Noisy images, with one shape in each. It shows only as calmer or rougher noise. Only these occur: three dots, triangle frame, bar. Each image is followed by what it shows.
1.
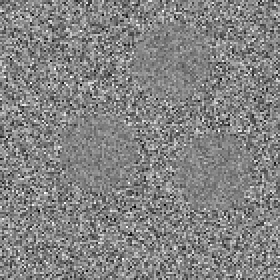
three dots
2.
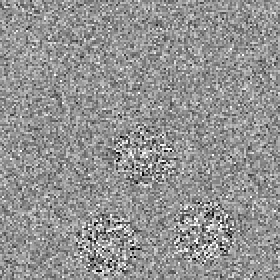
three dots
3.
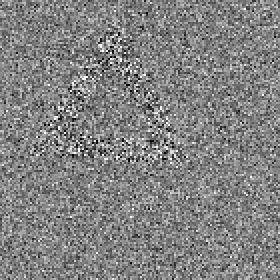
triangle frame
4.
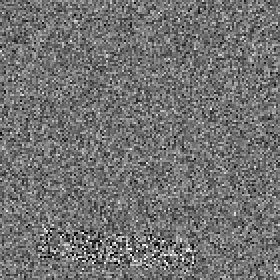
bar
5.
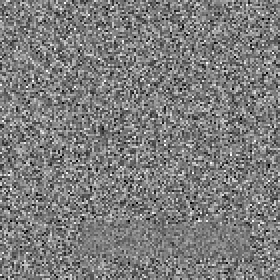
bar
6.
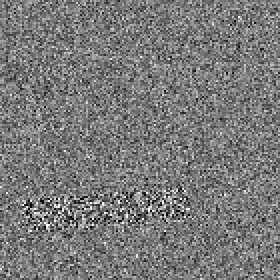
bar
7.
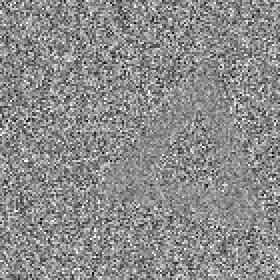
triangle frame
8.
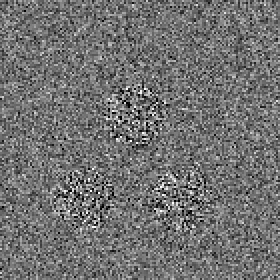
three dots
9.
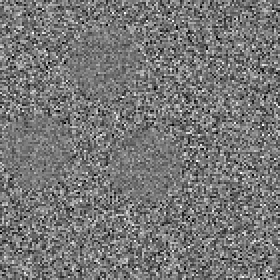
three dots
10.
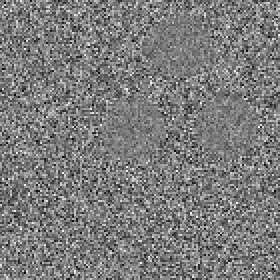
three dots
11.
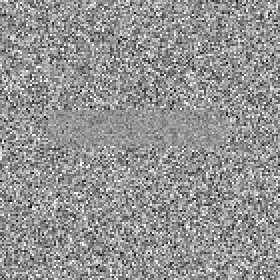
bar
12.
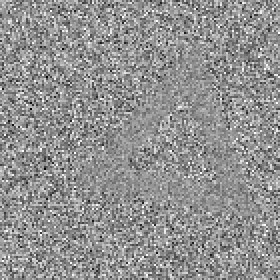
triangle frame
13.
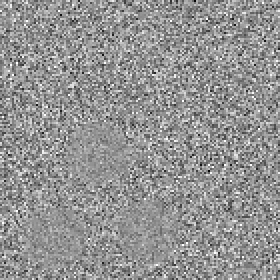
three dots
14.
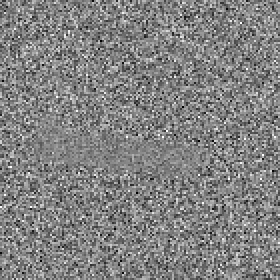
bar
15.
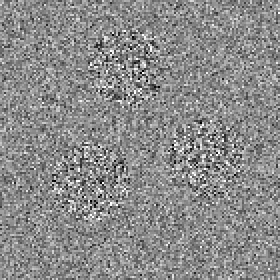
three dots
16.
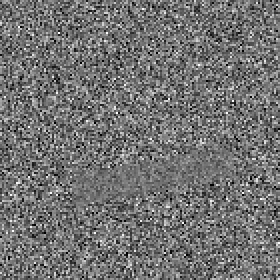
bar
